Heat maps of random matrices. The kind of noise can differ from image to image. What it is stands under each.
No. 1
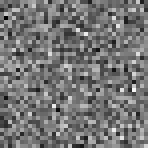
independent entries
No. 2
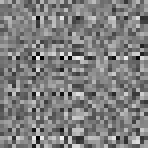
low rank plus noise
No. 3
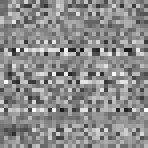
rows of uneven size
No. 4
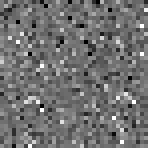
heavy tails
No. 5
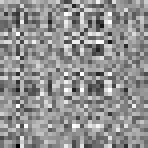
low rank plus noise
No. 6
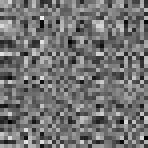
low rank plus noise
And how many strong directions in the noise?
one
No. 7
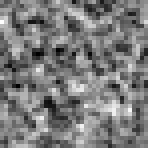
blotchy
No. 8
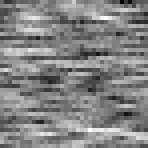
streaked along the rows
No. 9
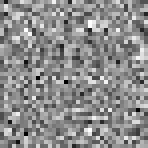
low rank plus noise
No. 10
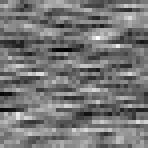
streaked along the rows
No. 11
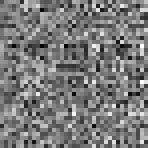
low rank plus noise
